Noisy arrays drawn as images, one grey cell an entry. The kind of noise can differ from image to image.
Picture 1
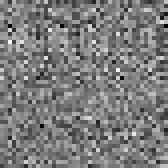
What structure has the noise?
low rank plus noise
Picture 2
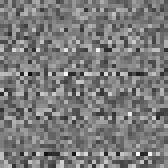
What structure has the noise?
rows of uneven size
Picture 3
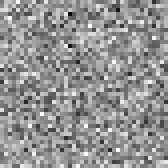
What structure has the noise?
independent entries
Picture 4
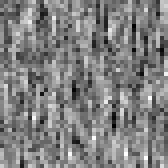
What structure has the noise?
streaked along the columns
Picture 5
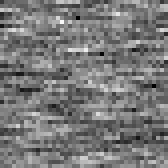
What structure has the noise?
streaked along the rows
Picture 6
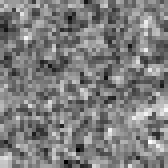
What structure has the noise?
blotchy
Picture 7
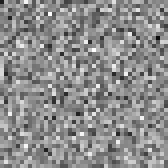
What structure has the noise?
independent entries
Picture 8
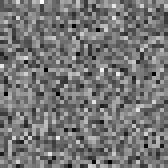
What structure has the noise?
independent entries
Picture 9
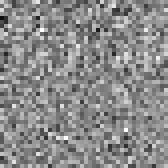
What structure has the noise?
low rank plus noise
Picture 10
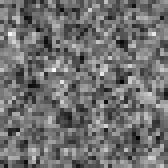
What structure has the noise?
blotchy
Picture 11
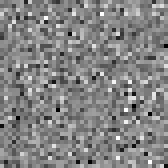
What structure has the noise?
heavy tails
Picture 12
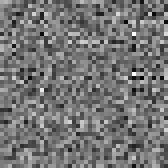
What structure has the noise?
low rank plus noise
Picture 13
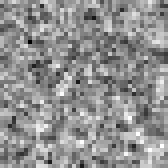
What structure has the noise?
blotchy
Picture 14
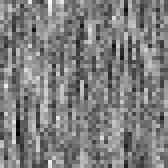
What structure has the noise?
streaked along the columns
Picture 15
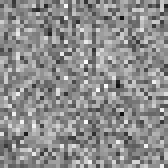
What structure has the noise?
independent entries
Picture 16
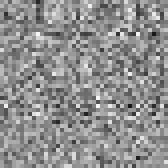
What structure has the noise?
low rank plus noise
